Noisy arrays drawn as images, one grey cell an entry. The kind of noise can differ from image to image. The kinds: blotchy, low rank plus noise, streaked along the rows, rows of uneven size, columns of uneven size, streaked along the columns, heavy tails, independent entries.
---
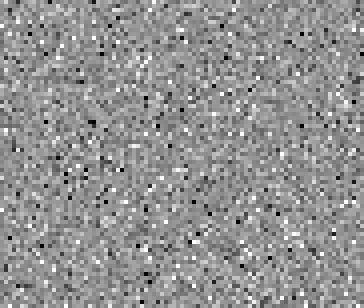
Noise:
heavy tails
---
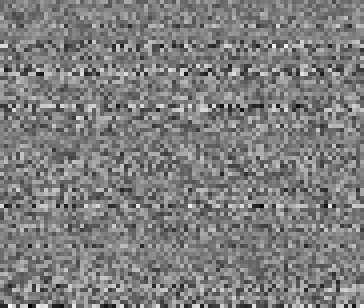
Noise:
rows of uneven size
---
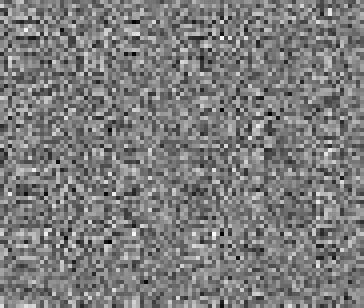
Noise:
low rank plus noise
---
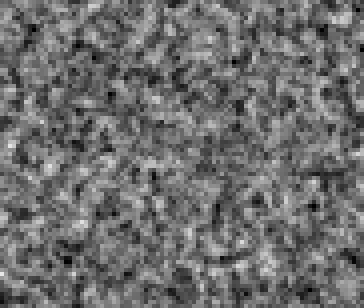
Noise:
blotchy
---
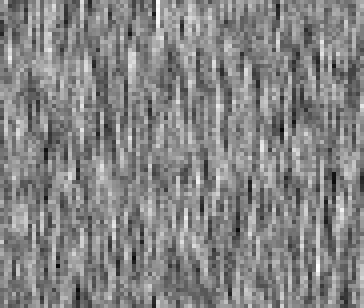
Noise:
streaked along the columns
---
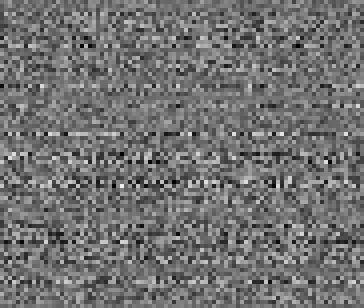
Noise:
rows of uneven size
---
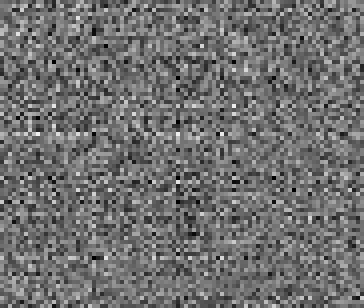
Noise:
low rank plus noise
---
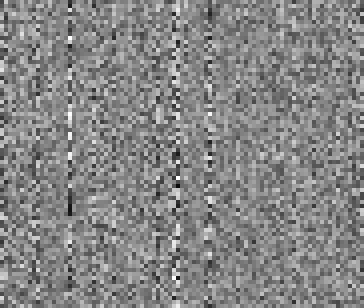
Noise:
columns of uneven size
